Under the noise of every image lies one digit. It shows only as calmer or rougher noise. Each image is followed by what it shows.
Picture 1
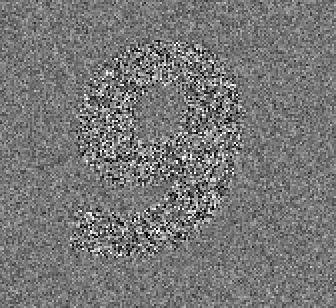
9
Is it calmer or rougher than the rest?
rougher
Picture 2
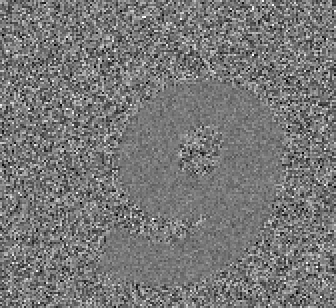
9
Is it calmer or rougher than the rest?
calmer
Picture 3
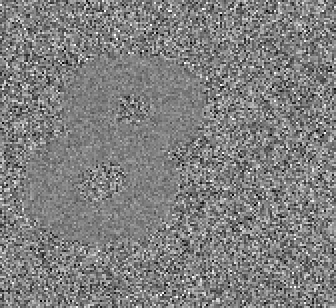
8
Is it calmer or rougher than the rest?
calmer
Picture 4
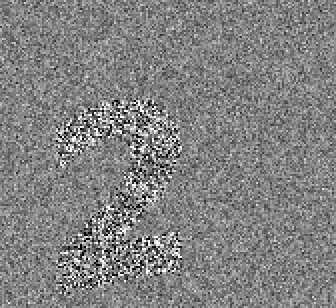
2
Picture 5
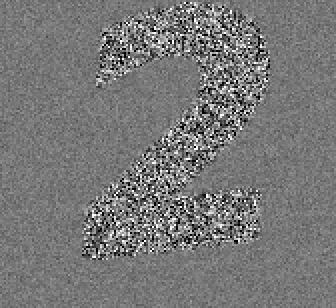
2
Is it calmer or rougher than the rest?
rougher
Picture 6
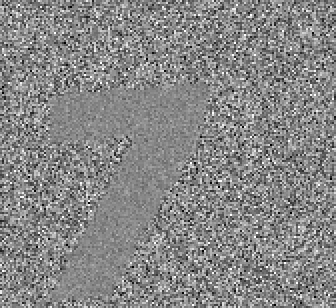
7
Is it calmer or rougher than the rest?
calmer
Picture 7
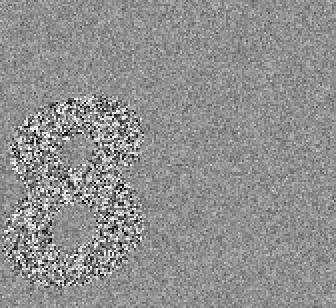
8
